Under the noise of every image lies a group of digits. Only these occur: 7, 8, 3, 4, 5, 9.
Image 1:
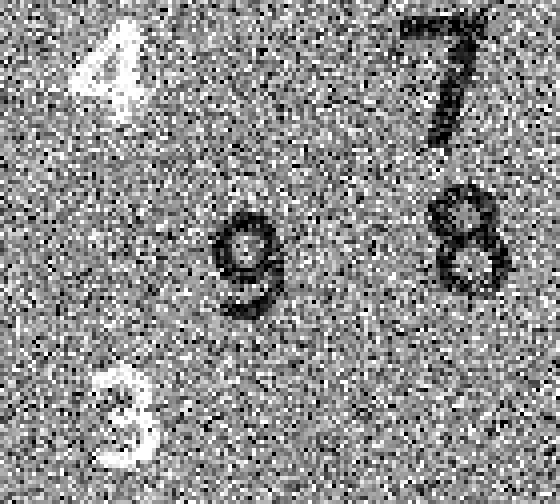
top left: light 4; top right: dark 7; centre: dark 9; middle right: dark 8; bottom left: light 3
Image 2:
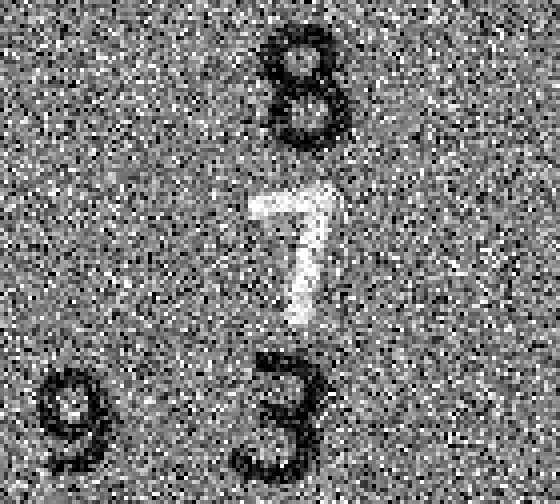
top middle: dark 8; centre: light 7; bottom left: dark 9; bottom middle: dark 3
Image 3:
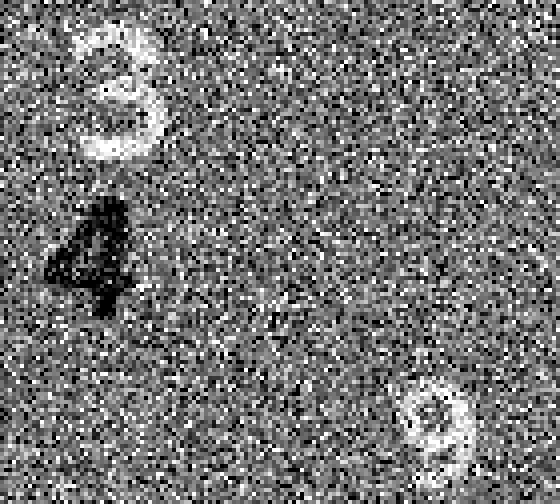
top left: light 3; middle left: dark 4; bottom right: light 9
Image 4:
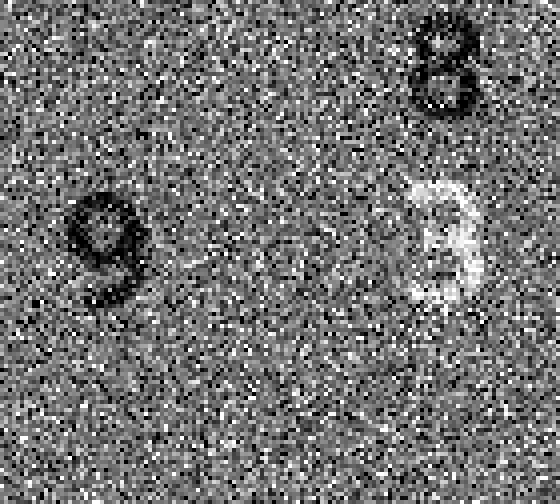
top right: dark 8; middle left: dark 9; middle right: light 3
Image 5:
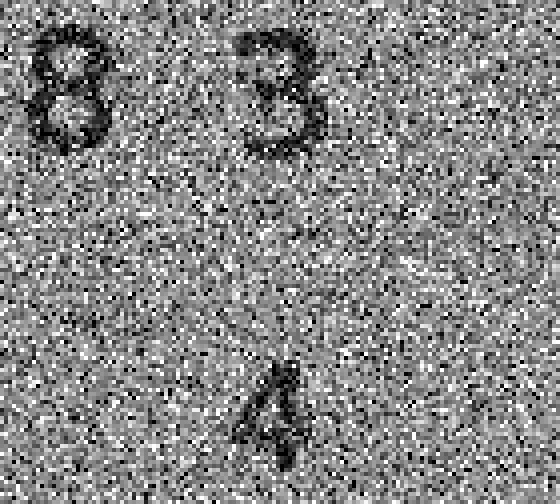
top left: dark 8; top middle: dark 3; bottom middle: dark 4
